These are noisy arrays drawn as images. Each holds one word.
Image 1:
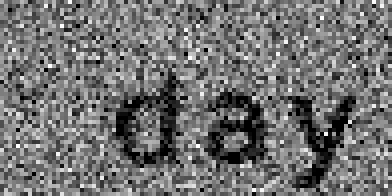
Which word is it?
day
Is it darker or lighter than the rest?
darker
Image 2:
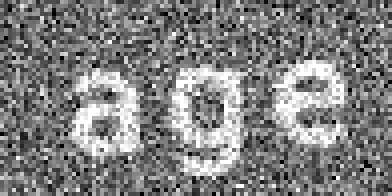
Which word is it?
age
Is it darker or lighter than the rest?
lighter
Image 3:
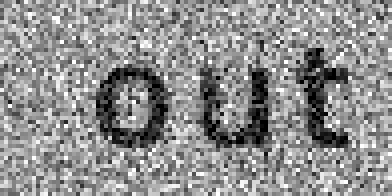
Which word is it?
out
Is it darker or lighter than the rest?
darker
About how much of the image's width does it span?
two thirds
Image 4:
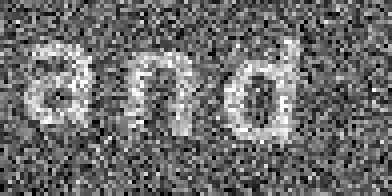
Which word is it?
and
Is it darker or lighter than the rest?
lighter
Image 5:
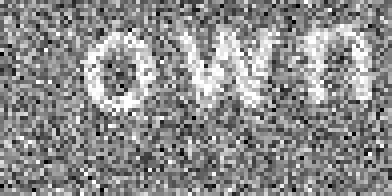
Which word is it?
own
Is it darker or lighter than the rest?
lighter
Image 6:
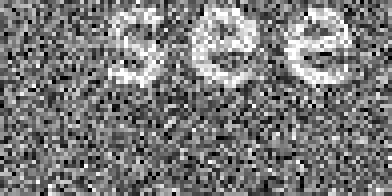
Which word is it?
see
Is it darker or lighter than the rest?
lighter
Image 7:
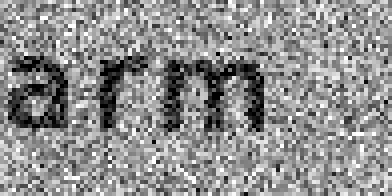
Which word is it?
arm
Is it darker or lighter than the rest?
darker
